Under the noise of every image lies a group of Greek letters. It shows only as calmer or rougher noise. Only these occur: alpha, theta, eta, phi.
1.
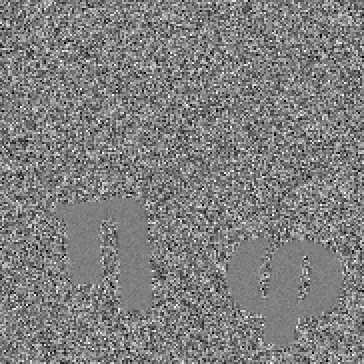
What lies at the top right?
nothing
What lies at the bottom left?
eta
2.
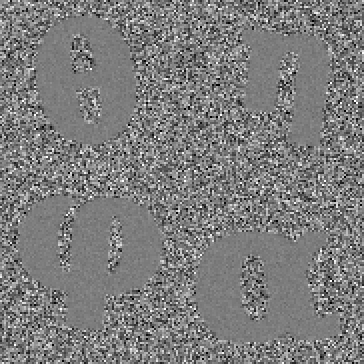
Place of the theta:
top left
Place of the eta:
top right
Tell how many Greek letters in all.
4
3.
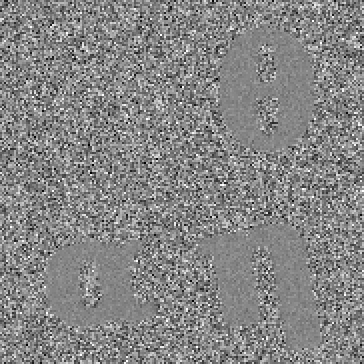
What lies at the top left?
nothing
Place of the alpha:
bottom left
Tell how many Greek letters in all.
3
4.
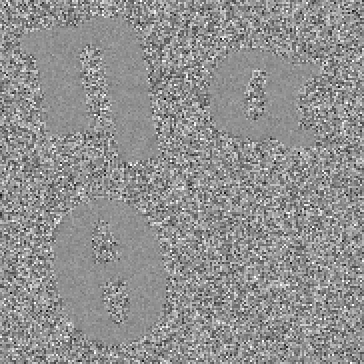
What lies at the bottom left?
theta
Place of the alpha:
top right
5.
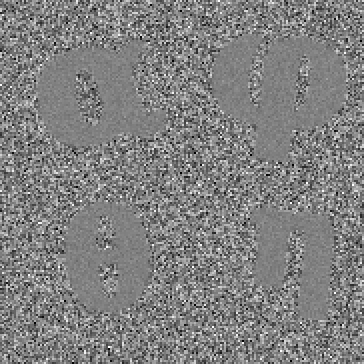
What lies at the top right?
phi
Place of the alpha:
top left
